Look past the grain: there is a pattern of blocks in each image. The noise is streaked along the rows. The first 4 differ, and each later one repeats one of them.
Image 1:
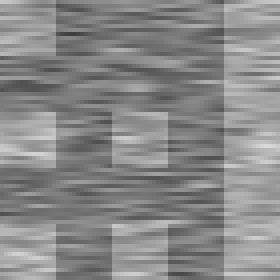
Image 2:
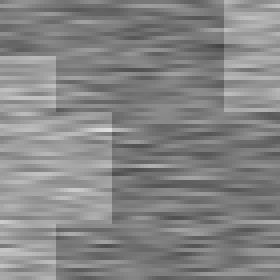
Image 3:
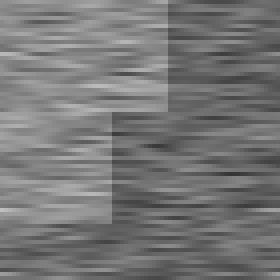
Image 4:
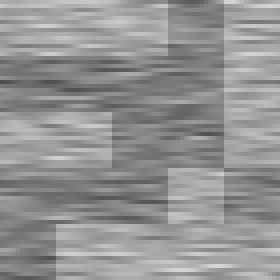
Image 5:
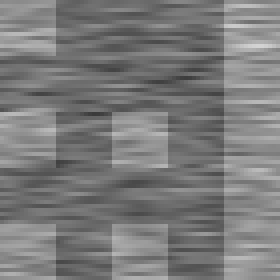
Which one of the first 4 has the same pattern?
1
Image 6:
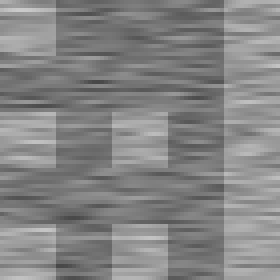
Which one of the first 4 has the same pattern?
1
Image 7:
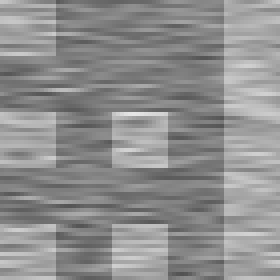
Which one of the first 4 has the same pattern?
1
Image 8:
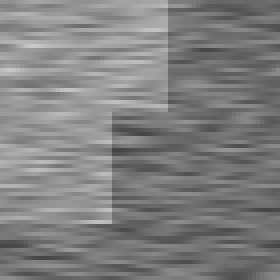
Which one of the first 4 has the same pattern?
3
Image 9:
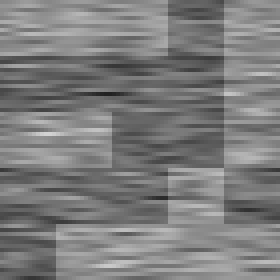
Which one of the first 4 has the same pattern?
4
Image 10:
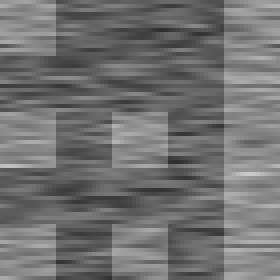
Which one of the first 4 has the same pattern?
1
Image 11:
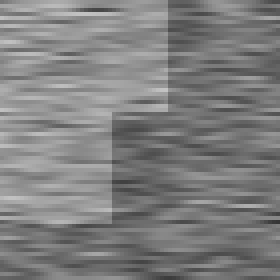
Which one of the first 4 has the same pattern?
3
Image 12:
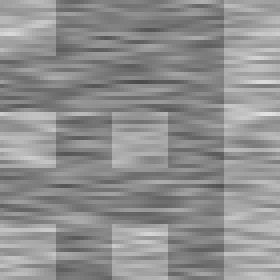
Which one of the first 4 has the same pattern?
1
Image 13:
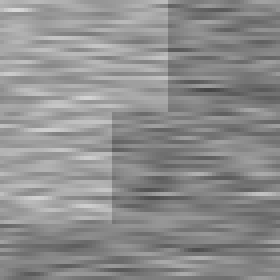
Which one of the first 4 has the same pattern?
3
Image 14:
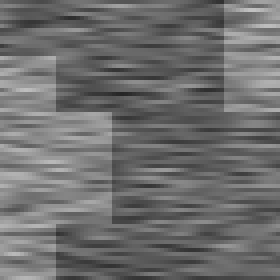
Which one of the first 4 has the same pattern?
2
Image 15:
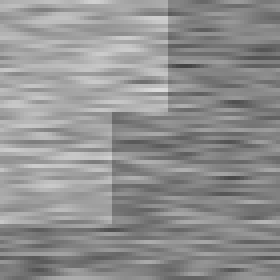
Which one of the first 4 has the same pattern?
3
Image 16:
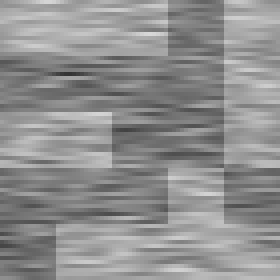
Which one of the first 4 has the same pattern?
4
